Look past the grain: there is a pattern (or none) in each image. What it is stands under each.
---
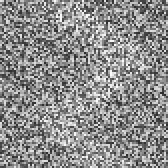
a wavy band
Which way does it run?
top to bottom
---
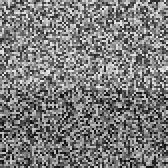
a sharp edge
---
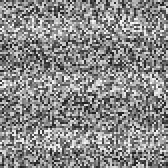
horizontal stripes
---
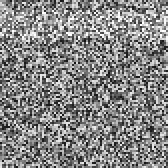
one horizontal stripe
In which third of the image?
top
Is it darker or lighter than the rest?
lighter
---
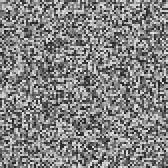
only noise
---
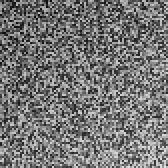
a smooth slope
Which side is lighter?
bottom right
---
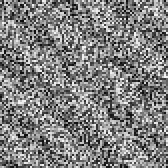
diagonal stripes
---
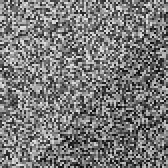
a sharp edge
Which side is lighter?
top left
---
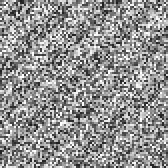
diagonal stripes
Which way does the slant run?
bottom left to top right
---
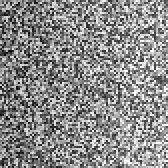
a smooth slope
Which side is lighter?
right
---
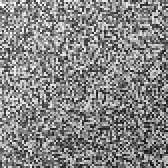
a smooth slope
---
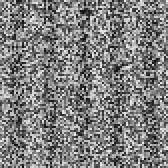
vertical stripes
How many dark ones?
5
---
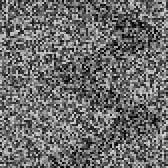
a wavy band
